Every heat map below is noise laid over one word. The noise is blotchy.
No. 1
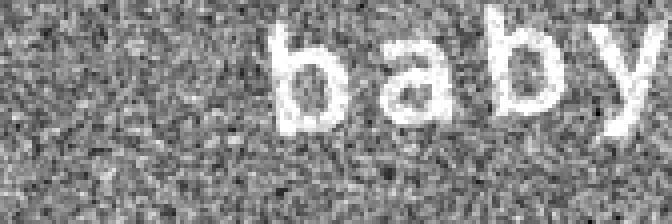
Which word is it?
baby
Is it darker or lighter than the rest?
lighter
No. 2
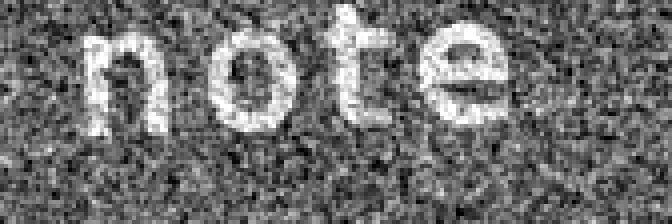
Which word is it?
note
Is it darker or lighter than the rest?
lighter
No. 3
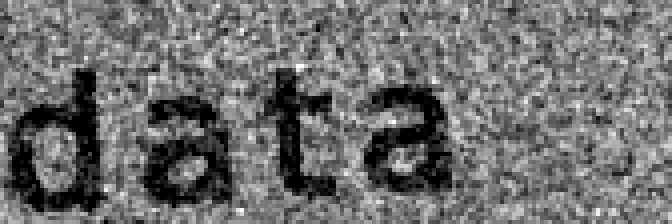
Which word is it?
data
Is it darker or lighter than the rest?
darker
